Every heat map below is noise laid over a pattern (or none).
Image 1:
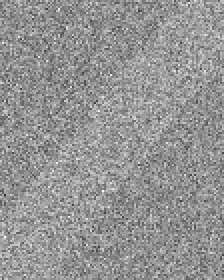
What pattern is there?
a diagonal band
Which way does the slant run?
bottom left to top right
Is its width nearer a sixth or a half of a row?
a half
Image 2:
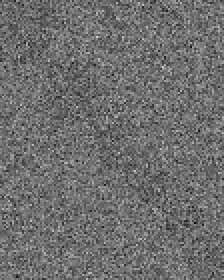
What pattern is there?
blocks along the diagonal
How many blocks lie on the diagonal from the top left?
6
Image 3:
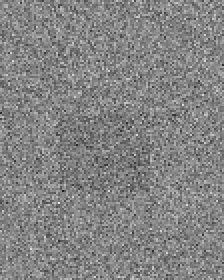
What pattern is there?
one block
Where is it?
centre
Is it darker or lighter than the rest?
darker
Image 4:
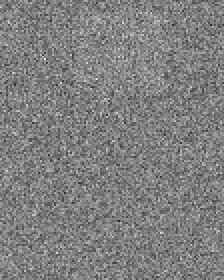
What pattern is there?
one block
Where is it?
top middle
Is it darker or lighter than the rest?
lighter
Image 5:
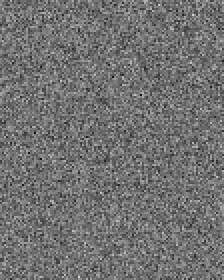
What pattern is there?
only noise
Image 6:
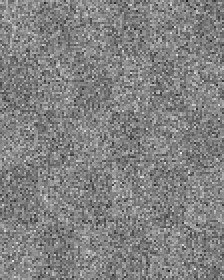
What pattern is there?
a checkerboard
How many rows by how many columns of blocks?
5 by 6
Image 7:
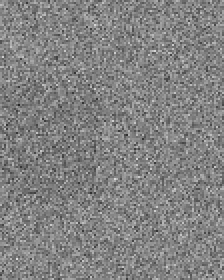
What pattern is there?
one block
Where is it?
middle left
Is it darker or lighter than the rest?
darker
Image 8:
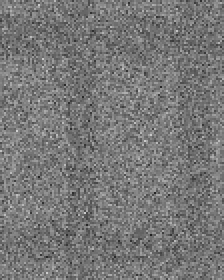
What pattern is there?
bands of rows crossing bands of columns
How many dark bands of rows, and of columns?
2 and 2
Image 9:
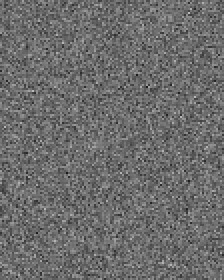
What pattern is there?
only noise
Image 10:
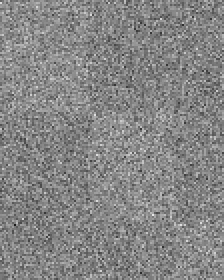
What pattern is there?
blocks along the diagonal
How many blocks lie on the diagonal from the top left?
3
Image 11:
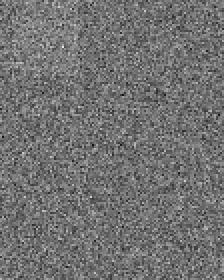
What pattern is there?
one block
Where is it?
top left
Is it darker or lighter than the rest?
lighter
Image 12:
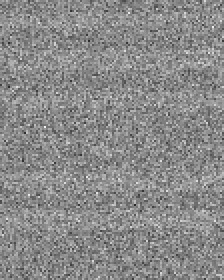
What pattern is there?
bands of rows
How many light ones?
5
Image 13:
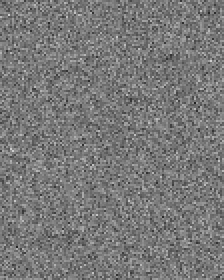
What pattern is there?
only noise
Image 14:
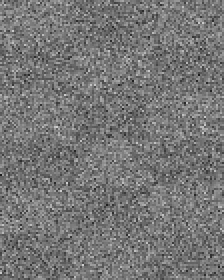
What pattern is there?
a checkerboard
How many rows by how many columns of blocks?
6 by 3
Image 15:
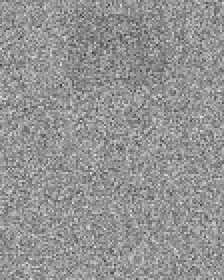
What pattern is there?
one block
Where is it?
top middle
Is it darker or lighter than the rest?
darker
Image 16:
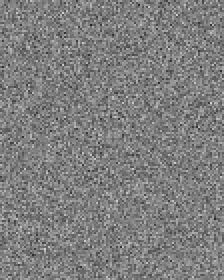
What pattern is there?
only noise
